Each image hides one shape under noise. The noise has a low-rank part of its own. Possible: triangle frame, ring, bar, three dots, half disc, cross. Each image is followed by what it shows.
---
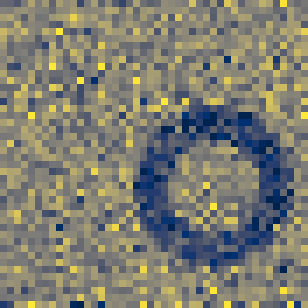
ring
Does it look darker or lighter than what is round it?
darker
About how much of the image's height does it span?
half
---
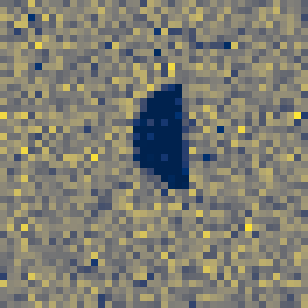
half disc
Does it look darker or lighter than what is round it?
darker
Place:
centre
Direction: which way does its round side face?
left
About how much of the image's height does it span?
a third
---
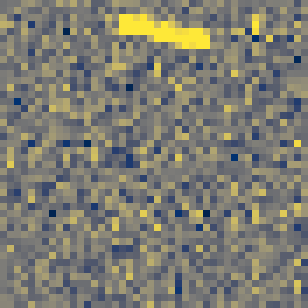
bar
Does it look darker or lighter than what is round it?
lighter
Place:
top middle
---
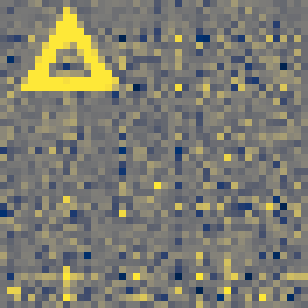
triangle frame
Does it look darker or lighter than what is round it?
lighter
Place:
top left
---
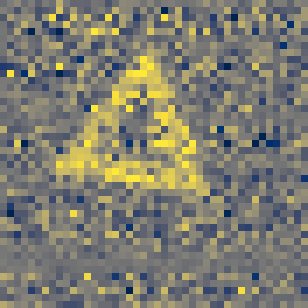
triangle frame
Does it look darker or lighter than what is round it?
lighter
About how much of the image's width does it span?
half
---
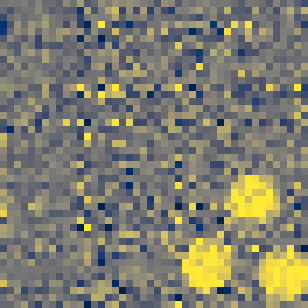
three dots
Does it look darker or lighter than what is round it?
lighter
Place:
bottom right
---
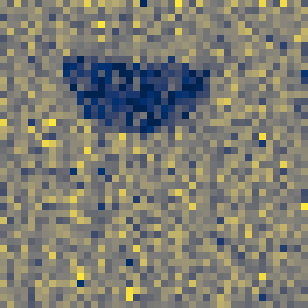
half disc
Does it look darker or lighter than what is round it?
darker
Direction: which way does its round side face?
down
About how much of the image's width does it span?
half
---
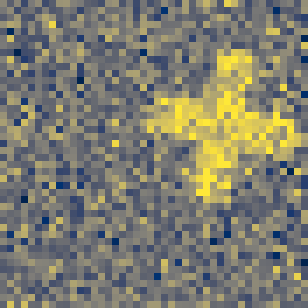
cross
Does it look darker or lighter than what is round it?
lighter
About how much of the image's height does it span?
half
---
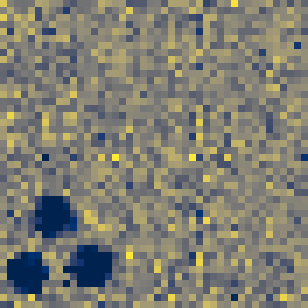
three dots
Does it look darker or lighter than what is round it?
darker
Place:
bottom left
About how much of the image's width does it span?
a third
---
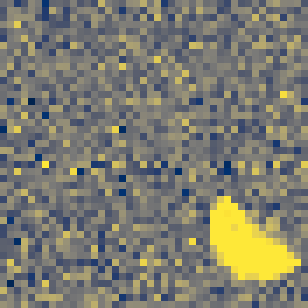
half disc
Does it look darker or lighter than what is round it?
lighter
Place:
bottom right
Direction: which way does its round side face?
down and left
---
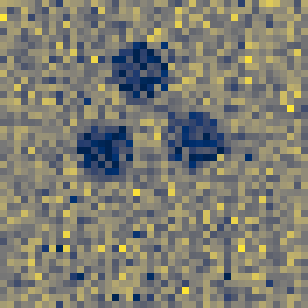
three dots
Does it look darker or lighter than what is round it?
darker
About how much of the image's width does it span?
half
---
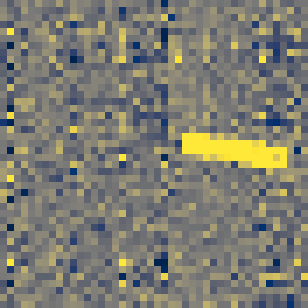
bar
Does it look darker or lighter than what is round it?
lighter
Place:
middle right
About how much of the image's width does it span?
a third
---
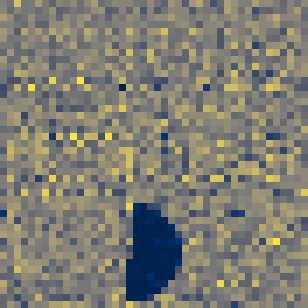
half disc
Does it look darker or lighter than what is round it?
darker
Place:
bottom middle
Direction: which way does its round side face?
right
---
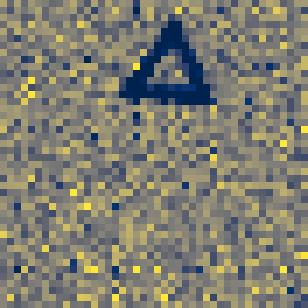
triangle frame
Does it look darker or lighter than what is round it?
darker
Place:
top middle
